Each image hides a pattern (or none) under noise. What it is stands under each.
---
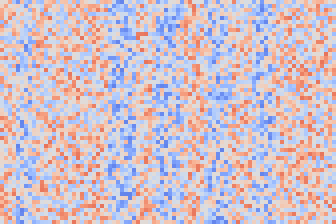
bands of columns
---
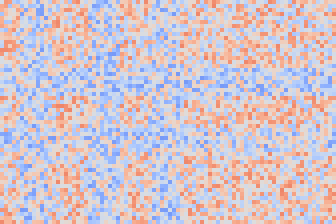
bands of rows crossing bands of columns
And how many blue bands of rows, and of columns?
2 and 3
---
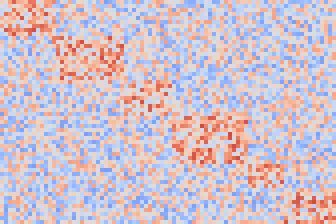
blocks along the diagonal
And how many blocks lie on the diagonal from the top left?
6
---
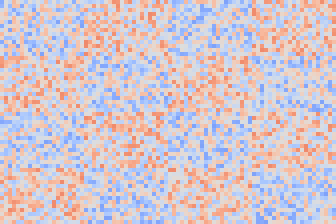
a checkerboard
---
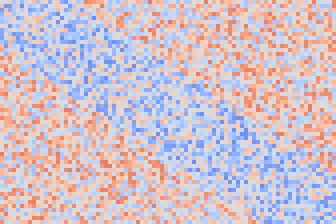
a diagonal band
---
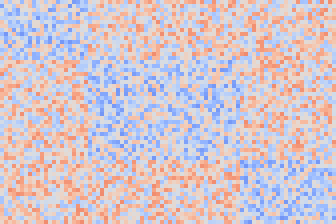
blocks along the diagonal
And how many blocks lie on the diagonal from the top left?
3
